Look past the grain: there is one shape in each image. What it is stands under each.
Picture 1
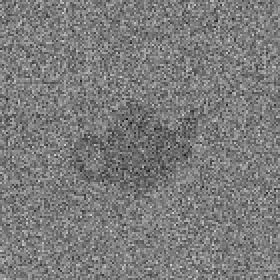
teapot
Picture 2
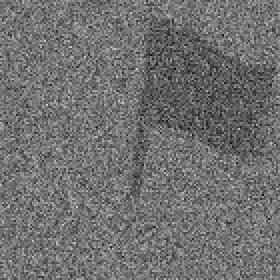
flag
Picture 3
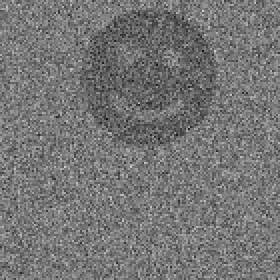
smiling face
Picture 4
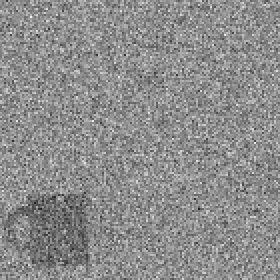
cup
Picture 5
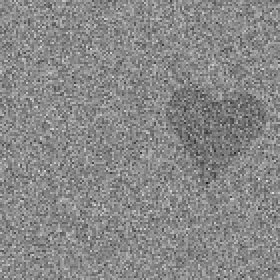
heart
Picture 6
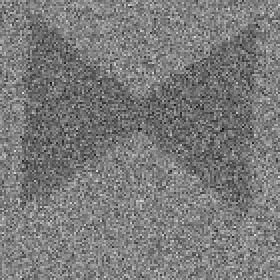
bow tie
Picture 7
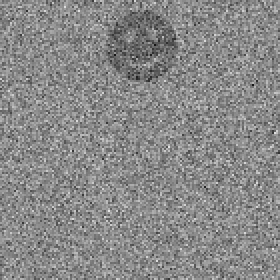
smiling face
